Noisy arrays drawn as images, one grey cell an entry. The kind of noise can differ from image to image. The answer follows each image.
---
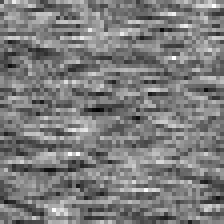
streaked along the rows
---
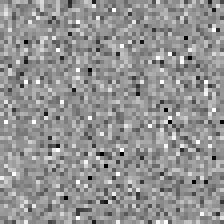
heavy tails
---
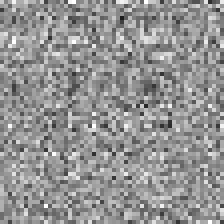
low rank plus noise
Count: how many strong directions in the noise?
two
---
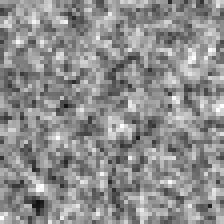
blotchy
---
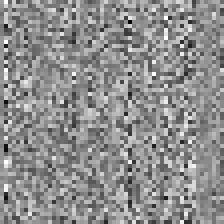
columns of uneven size
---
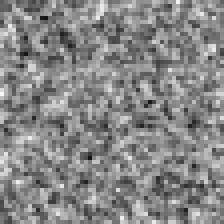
blotchy
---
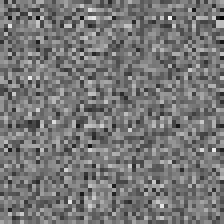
low rank plus noise
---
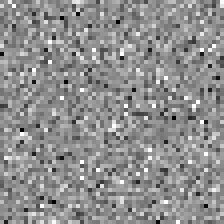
heavy tails
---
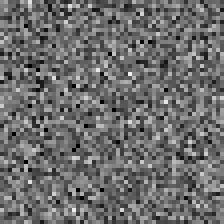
independent entries
